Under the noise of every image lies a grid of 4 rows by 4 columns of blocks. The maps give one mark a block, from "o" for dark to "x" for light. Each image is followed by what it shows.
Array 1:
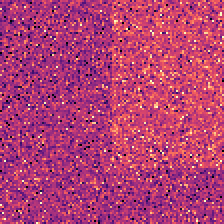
o o x x
o o x x
o o x x
o o o o
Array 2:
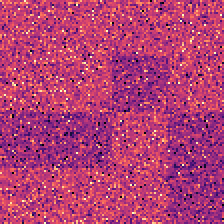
x x x x
x x o x
o o x o
x x x o
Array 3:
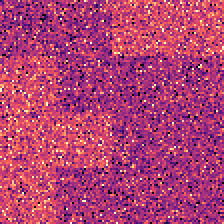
o o x x
x o o o
x x o o
x o o o
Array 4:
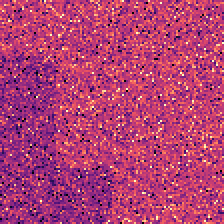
x x x x
o x x x
o x x x
o o x x
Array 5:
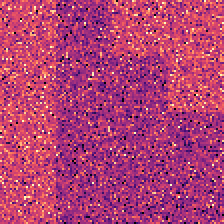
x o x x
x o o x
x o o o
x o o o
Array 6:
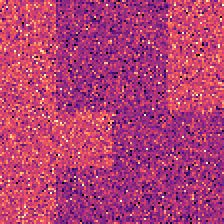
x o o x
x o o x
x x o o
x o o o
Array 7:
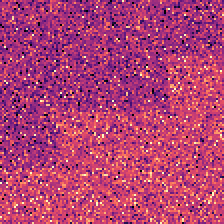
o o o o
o o o x
o x x x
x x x x
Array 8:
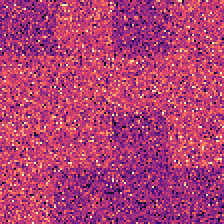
o x o x
x x x x
x x o x
x o o o
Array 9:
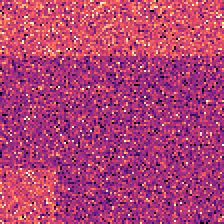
x x x x
o o o o
o o o o
x o o o
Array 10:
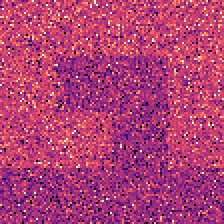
x x x x
x o o x
x x o x
o o o o
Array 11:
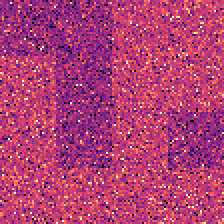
o o x x
x o x x
x o x o
x x x x
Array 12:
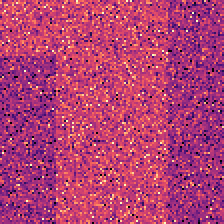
x x x o
o x x o
o x x o
o x x o
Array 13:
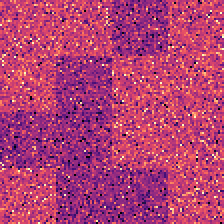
x x o x
x o x x
o o x x
x o o x
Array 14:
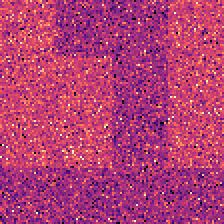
x o o x
x x o x
x x o x
o o o o
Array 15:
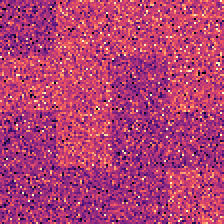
o x x x
x x o x
o x o o
o o o x
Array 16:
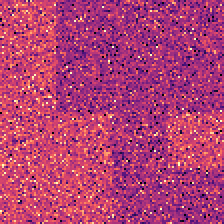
x o o o
x o o o
x x o x
x x o o
